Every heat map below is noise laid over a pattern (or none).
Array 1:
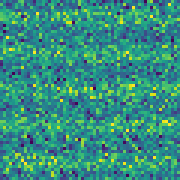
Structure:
horizontal stripes
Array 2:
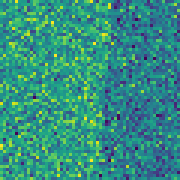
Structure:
a sharp edge
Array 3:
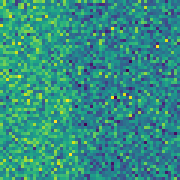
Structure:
a sharp edge
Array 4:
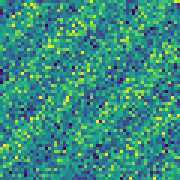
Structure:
diagonal stripes
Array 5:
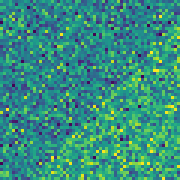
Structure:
a sharp edge
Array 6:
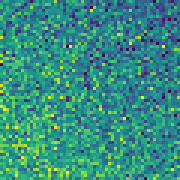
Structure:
a smooth slope
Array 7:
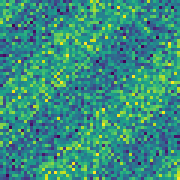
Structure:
diagonal stripes
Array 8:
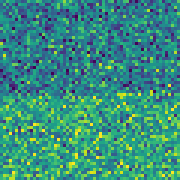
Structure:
a sharp edge
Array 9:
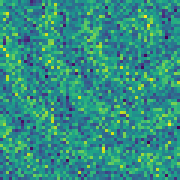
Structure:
rings round one point
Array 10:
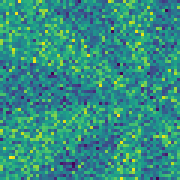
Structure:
spokes from one point
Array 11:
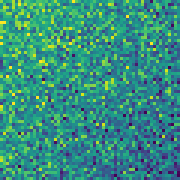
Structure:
a smooth slope
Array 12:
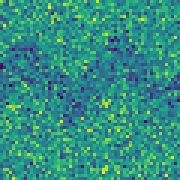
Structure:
a wavy band
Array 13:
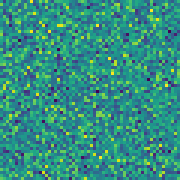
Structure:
only noise
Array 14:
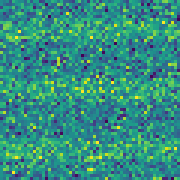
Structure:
horizontal stripes
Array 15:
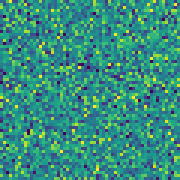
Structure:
only noise
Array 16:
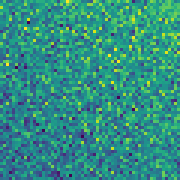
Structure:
a smooth slope
